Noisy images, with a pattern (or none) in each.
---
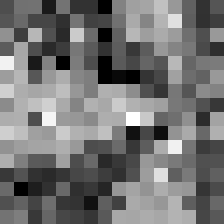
spokes from one point
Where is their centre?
middle right
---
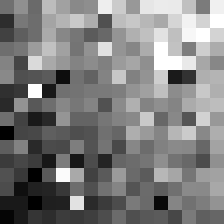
a smooth slope
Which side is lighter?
top right
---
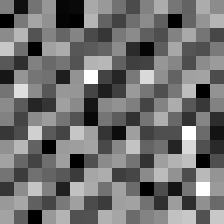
diagonal stripes
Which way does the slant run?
bottom left to top right
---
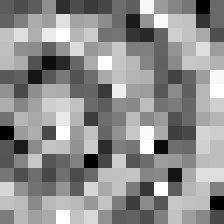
rings round one point
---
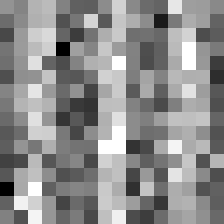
vertical stripes
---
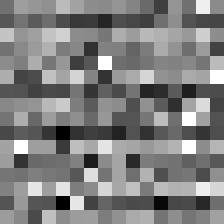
horizontal stripes
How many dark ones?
6
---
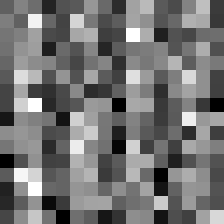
vertical stripes
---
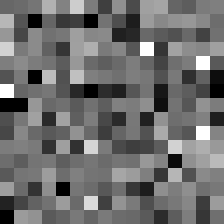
only noise
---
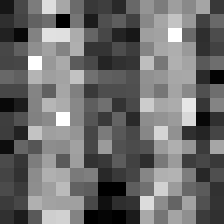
vertical stripes
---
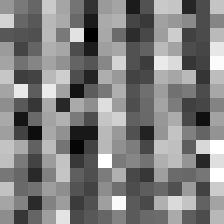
vertical stripes
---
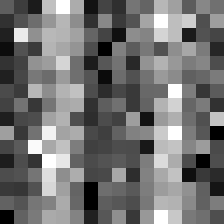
vertical stripes
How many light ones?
2
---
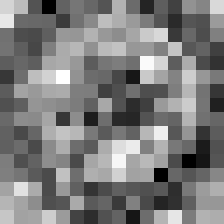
rings round one point
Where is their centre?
centre
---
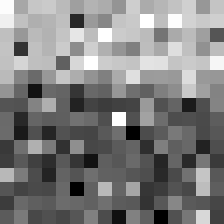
a sharp edge
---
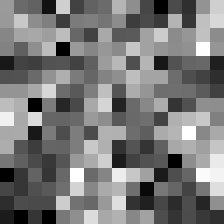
spokes from one point
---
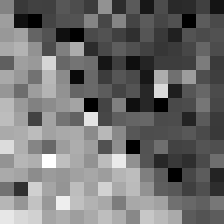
a sharp edge
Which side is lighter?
bottom left
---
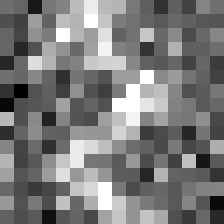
a wavy band
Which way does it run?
top to bottom
